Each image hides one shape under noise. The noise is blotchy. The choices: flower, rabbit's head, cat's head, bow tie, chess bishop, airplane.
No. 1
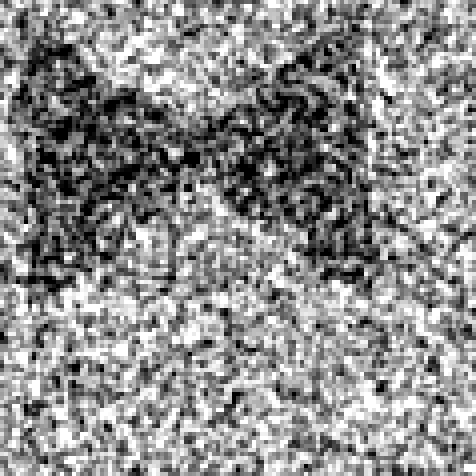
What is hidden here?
dark bow tie
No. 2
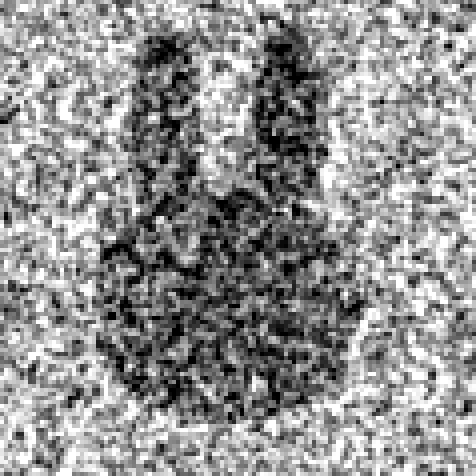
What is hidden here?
dark rabbit's head
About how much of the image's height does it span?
nearly all
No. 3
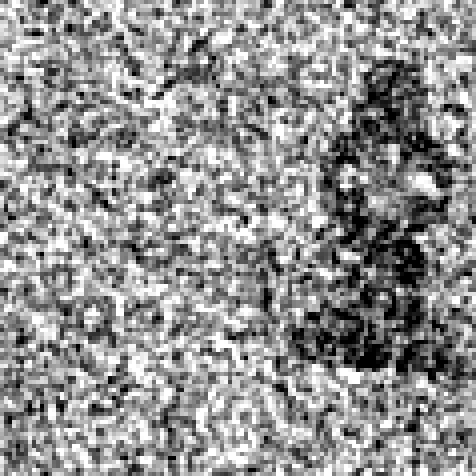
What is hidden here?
dark chess bishop
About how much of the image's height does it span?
two thirds
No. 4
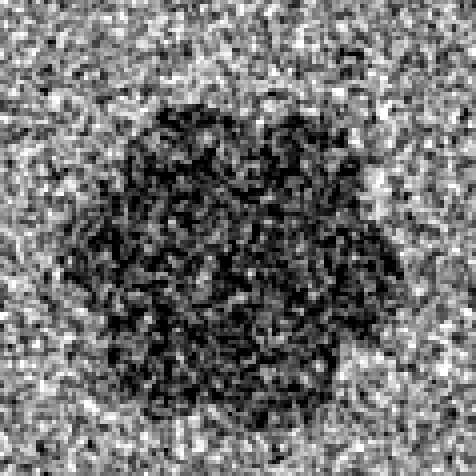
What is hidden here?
dark flower
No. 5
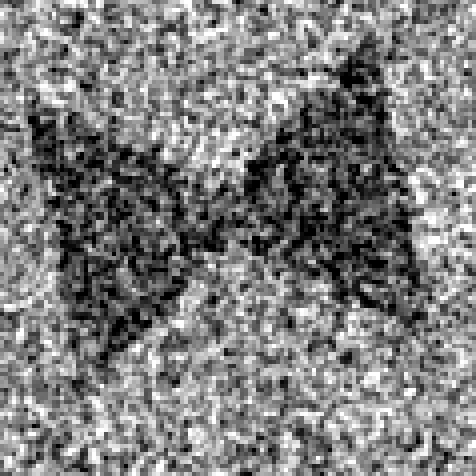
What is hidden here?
dark bow tie
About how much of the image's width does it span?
nearly all
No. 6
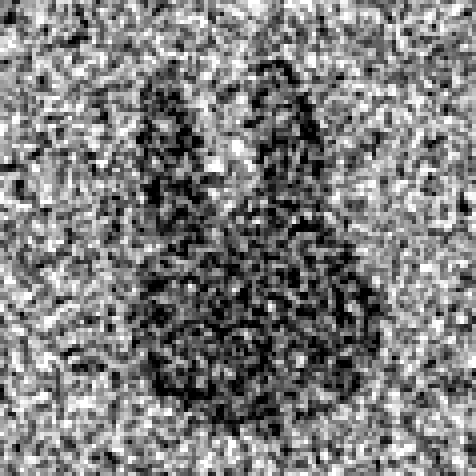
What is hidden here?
dark rabbit's head
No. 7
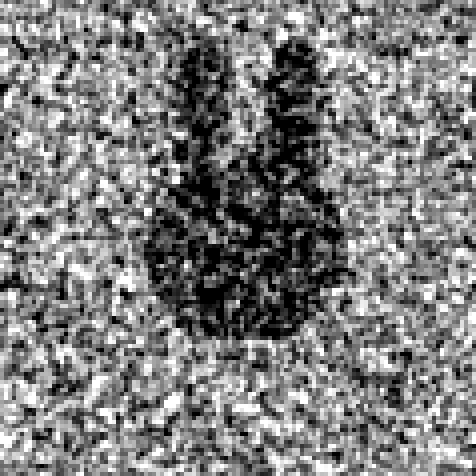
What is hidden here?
dark rabbit's head
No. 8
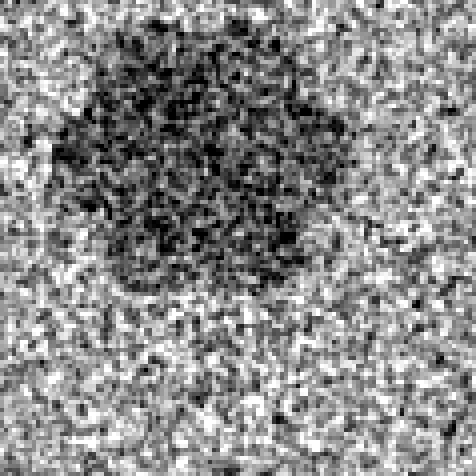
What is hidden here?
dark flower
